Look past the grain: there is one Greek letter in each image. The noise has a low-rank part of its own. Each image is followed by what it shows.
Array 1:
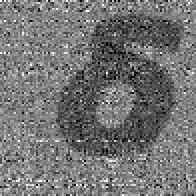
delta
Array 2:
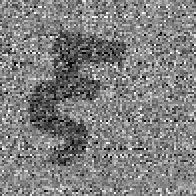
xi
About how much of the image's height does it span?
two thirds
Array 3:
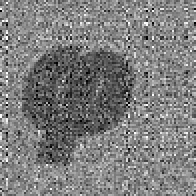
phi
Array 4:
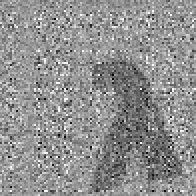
lambda
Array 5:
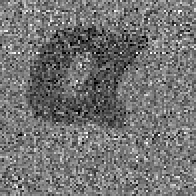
alpha
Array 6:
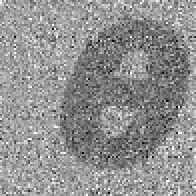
theta
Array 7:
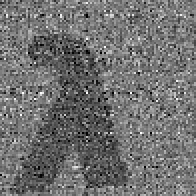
lambda
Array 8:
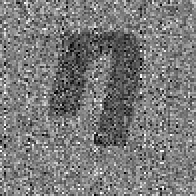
eta
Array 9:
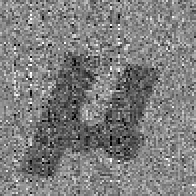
mu
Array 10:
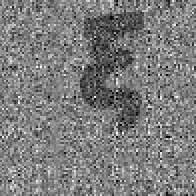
xi
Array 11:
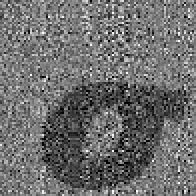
sigma
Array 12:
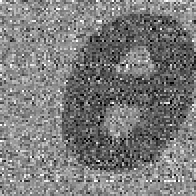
theta
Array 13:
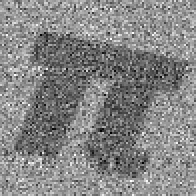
pi
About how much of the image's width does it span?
nearly all
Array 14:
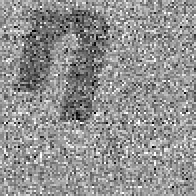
eta
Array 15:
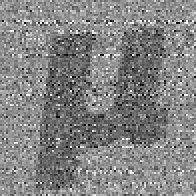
mu
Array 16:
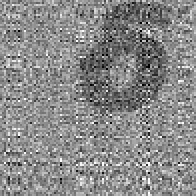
delta
